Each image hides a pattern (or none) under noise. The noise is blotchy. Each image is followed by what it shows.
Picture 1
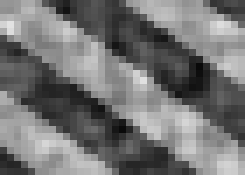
diagonal stripes
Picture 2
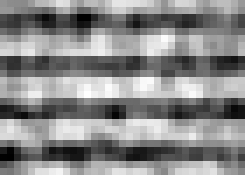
horizontal stripes
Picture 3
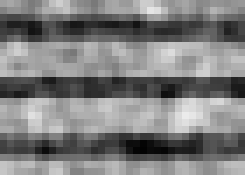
horizontal stripes
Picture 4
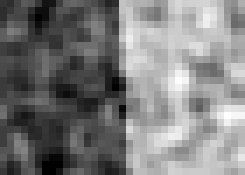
a sharp edge
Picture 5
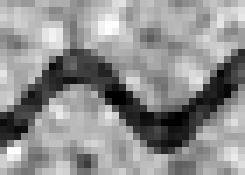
a wavy band
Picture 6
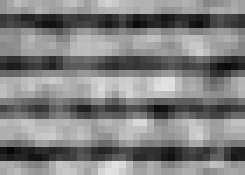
horizontal stripes
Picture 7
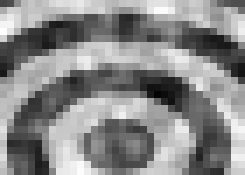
rings round one point
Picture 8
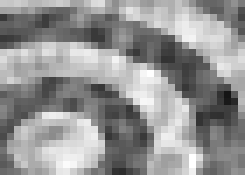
rings round one point
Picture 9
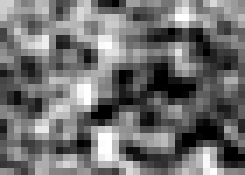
only noise
